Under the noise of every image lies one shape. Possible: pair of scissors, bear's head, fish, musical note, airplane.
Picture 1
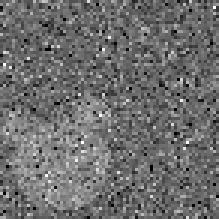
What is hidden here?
light bear's head
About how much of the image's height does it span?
half
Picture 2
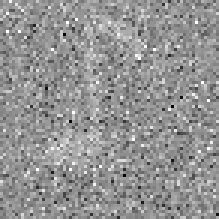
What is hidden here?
light musical note
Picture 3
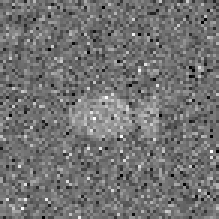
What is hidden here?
light fish, centre
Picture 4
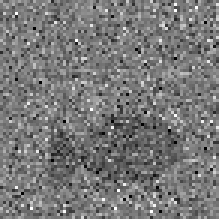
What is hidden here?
dark fish
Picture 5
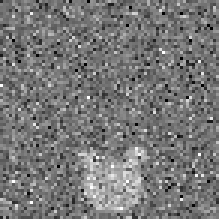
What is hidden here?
light bear's head, bottom middle
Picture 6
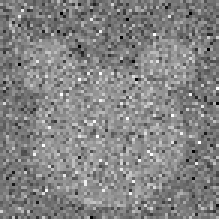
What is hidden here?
light bear's head
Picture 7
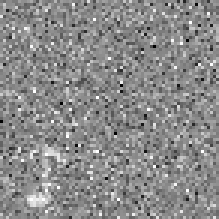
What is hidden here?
light musical note, bottom left
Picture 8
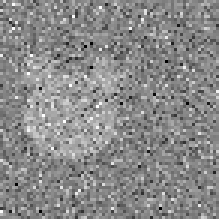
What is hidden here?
light bear's head
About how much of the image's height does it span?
half
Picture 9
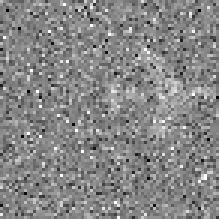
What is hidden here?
light airplane
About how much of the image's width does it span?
half
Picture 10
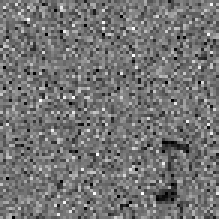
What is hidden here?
dark musical note, bottom right
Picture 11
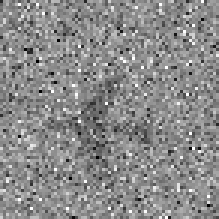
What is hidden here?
dark airplane
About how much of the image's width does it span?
half
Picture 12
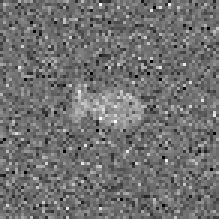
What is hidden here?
light fish, centre
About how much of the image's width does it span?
a third
